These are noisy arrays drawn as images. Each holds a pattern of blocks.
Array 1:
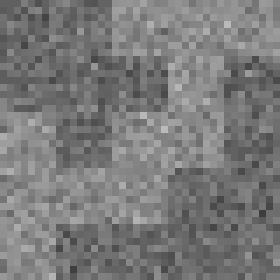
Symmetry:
mirrored about the diagonal from the top left
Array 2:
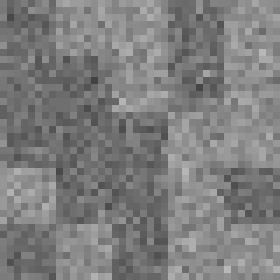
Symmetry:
no symmetry
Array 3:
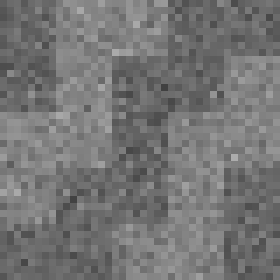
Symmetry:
the same after a half turn
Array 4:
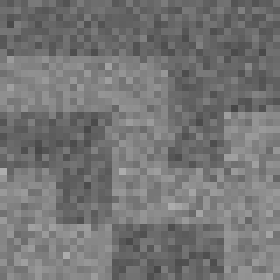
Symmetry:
no symmetry
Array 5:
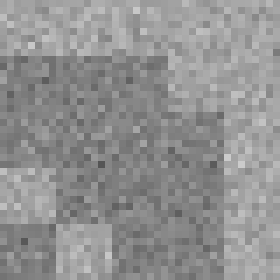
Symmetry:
mirrored about the diagonal from the bottom left
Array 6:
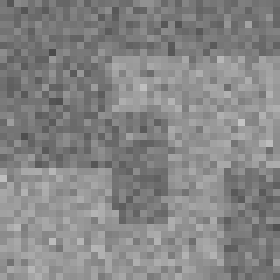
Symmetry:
no symmetry
